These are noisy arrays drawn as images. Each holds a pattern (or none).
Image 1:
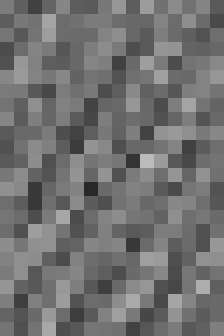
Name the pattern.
diagonal stripes
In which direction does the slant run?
bottom left to top right
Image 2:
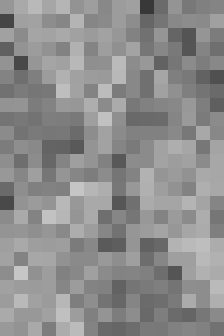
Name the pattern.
spokes from one point
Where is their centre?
centre
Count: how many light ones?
3
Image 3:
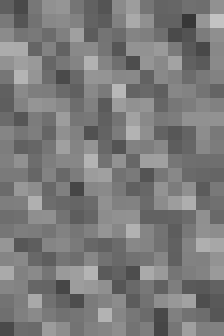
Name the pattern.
diagonal stripes
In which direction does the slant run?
top left to bottom right
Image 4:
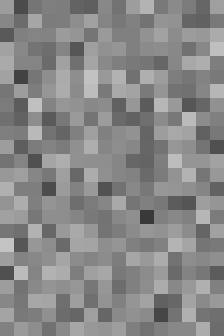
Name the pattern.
only noise
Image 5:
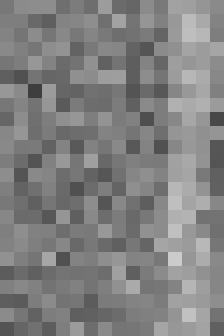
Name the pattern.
one vertical stripe
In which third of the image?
right
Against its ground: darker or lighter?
lighter
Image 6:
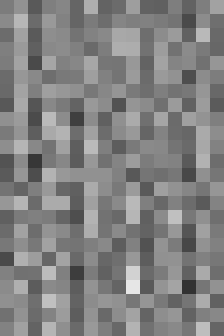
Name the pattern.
vertical stripes
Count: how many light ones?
6
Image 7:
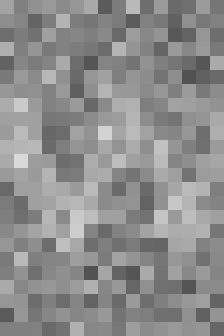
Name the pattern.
a wavy band
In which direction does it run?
left to right
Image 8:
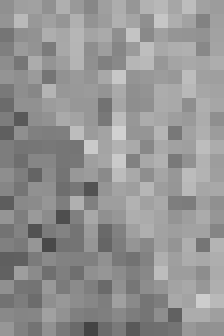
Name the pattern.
a sharp edge
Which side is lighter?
top right
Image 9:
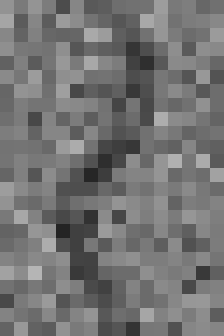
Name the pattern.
a wavy band
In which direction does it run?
top to bottom
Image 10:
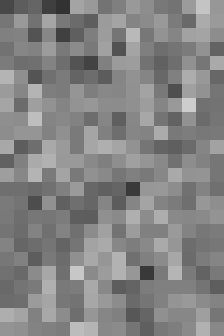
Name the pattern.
spokes from one point
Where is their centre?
middle right
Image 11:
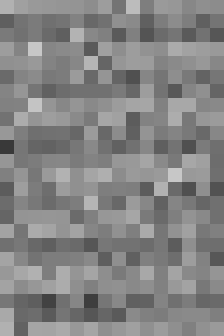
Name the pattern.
horizontal stripes
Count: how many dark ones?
6
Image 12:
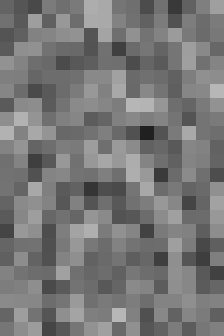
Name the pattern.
rings round one point
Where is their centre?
bottom middle
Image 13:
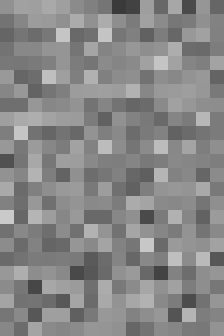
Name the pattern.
only noise
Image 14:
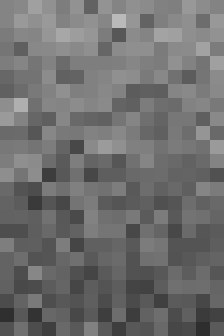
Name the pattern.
a smooth slope
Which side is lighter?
top
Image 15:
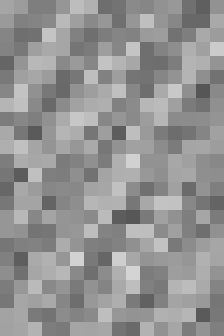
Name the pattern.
diagonal stripes
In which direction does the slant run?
bottom left to top right
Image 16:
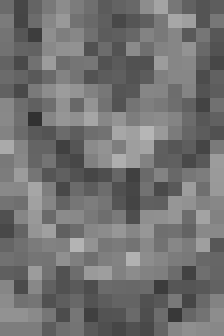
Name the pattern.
rings round one point
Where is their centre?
top middle
